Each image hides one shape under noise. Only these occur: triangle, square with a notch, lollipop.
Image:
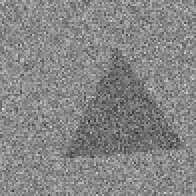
dark triangle
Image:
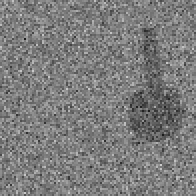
dark lollipop
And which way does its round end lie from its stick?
down
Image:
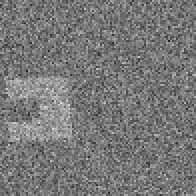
light square with a notch, middle left
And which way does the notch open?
left
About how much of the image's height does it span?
a third
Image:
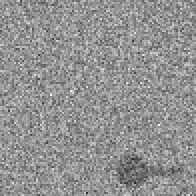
dark lollipop, bottom right
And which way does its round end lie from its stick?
left
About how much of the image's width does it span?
a third
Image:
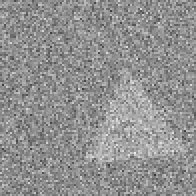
light triangle
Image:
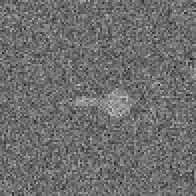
light lollipop, centre
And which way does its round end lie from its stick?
right
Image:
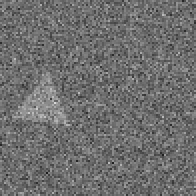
light triangle, middle left
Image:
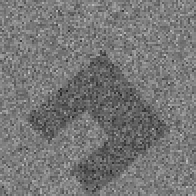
dark square with a notch
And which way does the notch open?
down and left
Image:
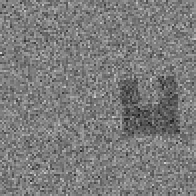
dark square with a notch, middle right
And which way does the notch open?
up
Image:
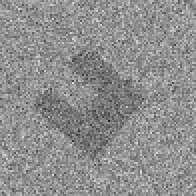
dark square with a notch
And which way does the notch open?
up and left
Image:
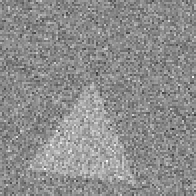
light triangle
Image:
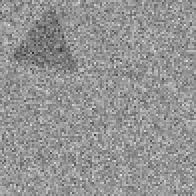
dark triangle, top left
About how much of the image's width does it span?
a third
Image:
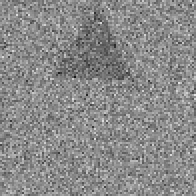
dark triangle, top middle
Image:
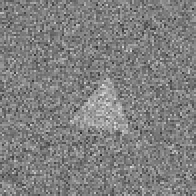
light triangle, centre
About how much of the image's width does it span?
a third
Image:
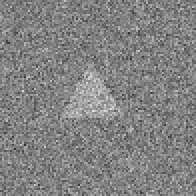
light triangle, centre
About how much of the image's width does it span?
a third
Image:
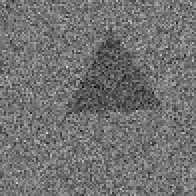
dark triangle
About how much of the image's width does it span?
half
